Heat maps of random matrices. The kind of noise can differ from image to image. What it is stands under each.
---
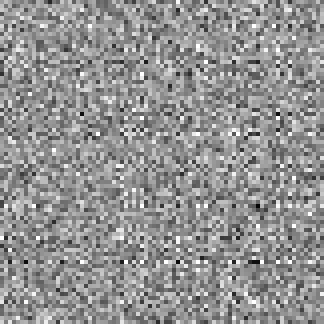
low rank plus noise
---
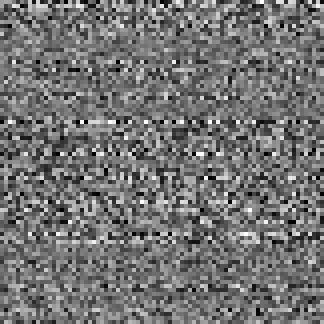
rows of uneven size
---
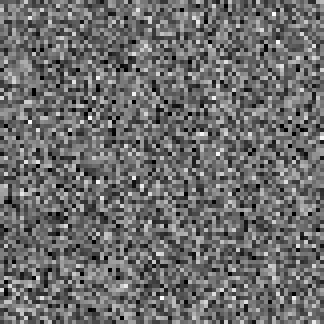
independent entries
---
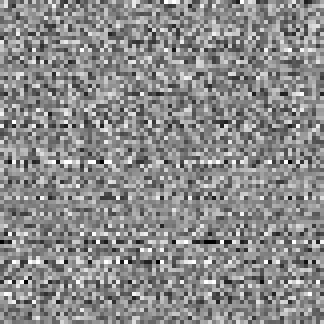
rows of uneven size
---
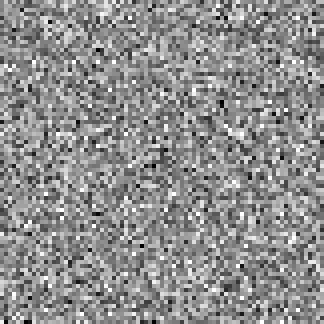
independent entries
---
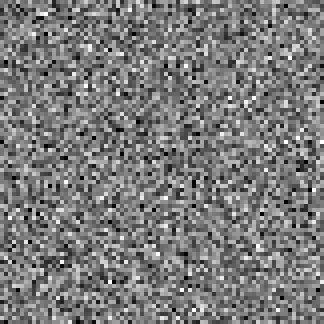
independent entries
